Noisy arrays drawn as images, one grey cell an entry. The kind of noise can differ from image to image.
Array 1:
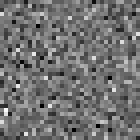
heavy tails
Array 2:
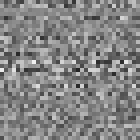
rows of uneven size
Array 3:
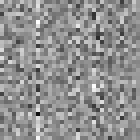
columns of uneven size
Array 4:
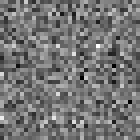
low rank plus noise
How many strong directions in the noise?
five to eight
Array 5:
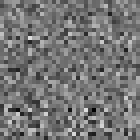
low rank plus noise
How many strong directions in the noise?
two
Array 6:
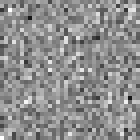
low rank plus noise
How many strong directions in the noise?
five to eight
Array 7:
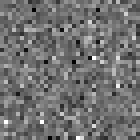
heavy tails
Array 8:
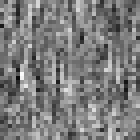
streaked along the columns
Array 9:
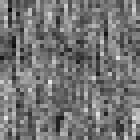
streaked along the columns
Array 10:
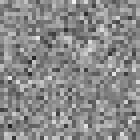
independent entries
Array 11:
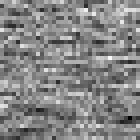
streaked along the rows
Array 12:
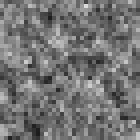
blotchy
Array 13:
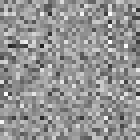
low rank plus noise
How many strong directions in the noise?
two
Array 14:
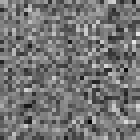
low rank plus noise
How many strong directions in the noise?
five to eight
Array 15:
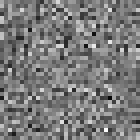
low rank plus noise
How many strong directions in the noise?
five to eight
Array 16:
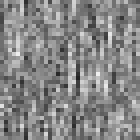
streaked along the columns
